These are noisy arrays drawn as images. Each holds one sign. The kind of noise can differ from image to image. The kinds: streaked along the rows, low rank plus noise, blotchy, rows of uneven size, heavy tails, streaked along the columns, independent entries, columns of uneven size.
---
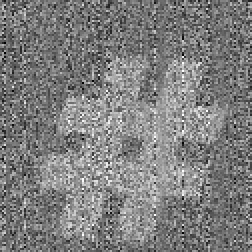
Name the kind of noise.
columns of uneven size
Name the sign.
hash sign
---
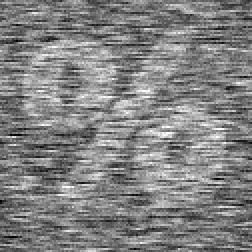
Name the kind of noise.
streaked along the rows
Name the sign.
percent sign
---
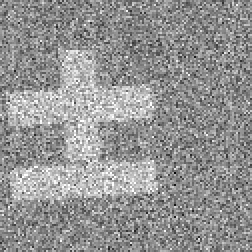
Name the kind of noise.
independent entries
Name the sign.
plus-minus sign
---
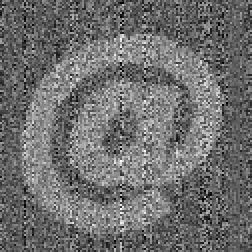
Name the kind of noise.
columns of uneven size
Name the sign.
at sign
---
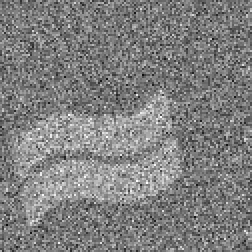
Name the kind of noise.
independent entries
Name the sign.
approximately sign
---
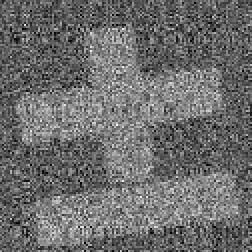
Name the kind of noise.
low rank plus noise
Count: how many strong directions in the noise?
three or four
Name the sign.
plus-minus sign
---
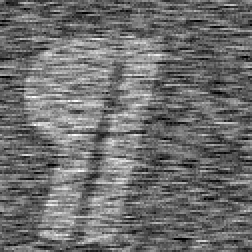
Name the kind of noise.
streaked along the rows
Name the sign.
pilcrow
